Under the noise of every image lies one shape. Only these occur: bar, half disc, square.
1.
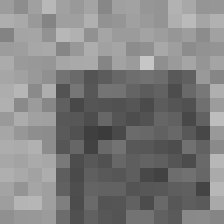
square
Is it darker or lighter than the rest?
darker
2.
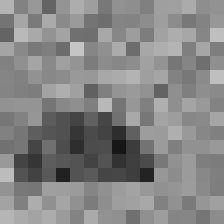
half disc
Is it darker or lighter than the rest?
darker
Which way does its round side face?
up
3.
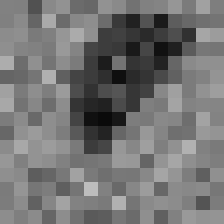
half disc
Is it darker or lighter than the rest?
darker
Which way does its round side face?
up and left
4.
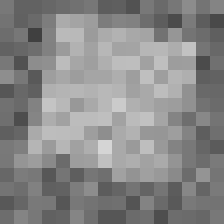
square
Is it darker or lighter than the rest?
lighter
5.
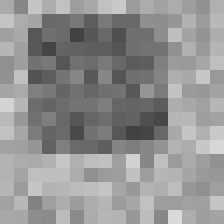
square
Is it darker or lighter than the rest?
darker
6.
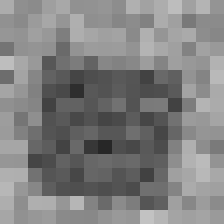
square
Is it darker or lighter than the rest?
darker
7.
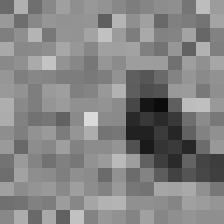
half disc
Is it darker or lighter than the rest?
darker
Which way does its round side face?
down and left
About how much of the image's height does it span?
half
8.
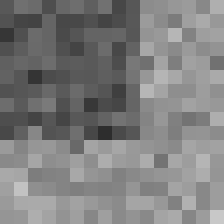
square
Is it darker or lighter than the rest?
darker
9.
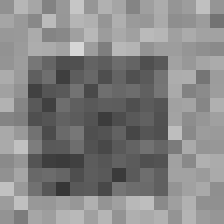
square
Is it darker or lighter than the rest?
darker
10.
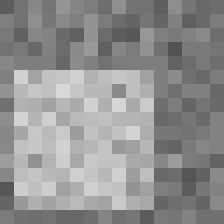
square
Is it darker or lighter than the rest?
lighter
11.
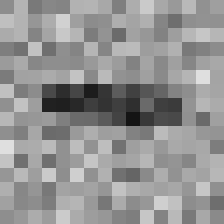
bar
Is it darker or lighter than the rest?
darker
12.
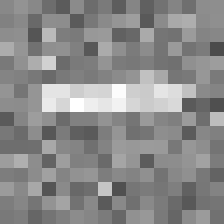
bar
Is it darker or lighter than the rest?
lighter
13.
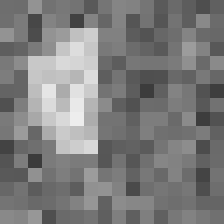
half disc
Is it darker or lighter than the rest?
lighter
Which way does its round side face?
left
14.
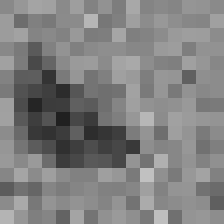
half disc
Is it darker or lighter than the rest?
darker
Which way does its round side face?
down and left
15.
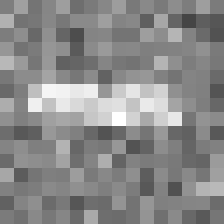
bar
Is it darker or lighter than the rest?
lighter
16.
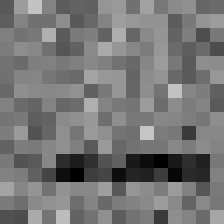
bar
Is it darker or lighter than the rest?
darker
